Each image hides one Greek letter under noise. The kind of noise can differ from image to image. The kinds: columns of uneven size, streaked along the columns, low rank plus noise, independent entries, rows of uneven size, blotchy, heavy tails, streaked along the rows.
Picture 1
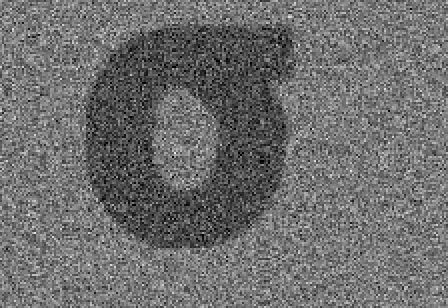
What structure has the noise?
low rank plus noise
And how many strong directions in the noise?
five to eight
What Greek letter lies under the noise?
sigma
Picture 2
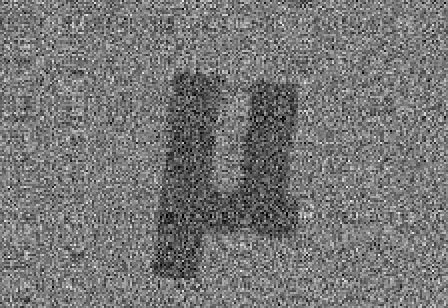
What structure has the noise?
low rank plus noise
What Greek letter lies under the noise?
mu
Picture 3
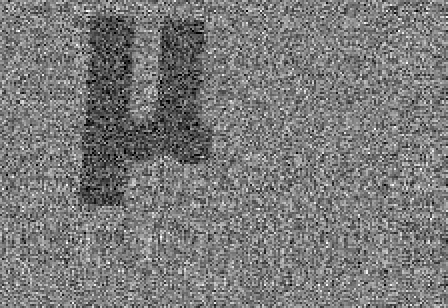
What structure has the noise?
low rank plus noise
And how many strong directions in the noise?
three or four
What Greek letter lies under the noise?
mu
